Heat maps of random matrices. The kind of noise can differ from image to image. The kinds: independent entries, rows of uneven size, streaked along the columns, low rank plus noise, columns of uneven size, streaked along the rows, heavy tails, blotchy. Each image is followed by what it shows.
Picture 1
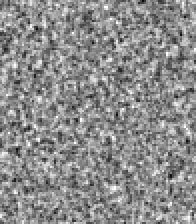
blotchy
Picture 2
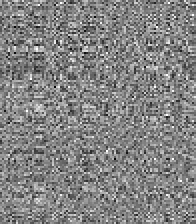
low rank plus noise
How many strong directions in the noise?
two
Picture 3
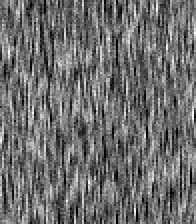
streaked along the columns
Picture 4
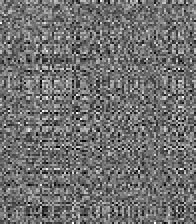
low rank plus noise
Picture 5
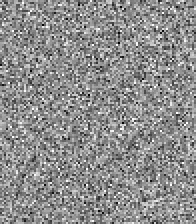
independent entries
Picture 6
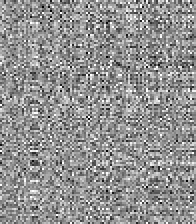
low rank plus noise
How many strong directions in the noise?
three or four
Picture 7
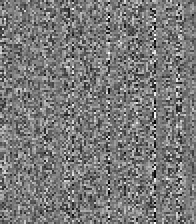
columns of uneven size
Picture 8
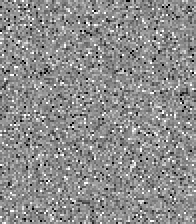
heavy tails
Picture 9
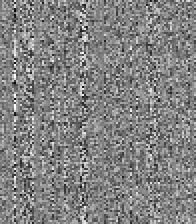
columns of uneven size
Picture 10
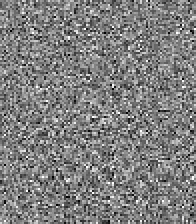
low rank plus noise
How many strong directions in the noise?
five to eight
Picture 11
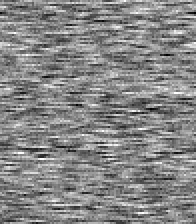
streaked along the rows
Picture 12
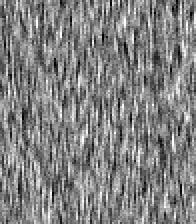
streaked along the columns
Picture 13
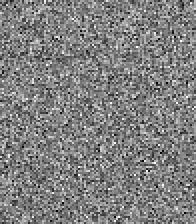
independent entries
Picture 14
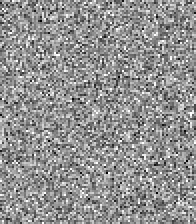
independent entries
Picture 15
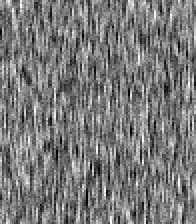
streaked along the columns
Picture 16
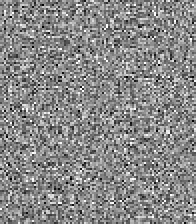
low rank plus noise
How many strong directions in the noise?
five to eight
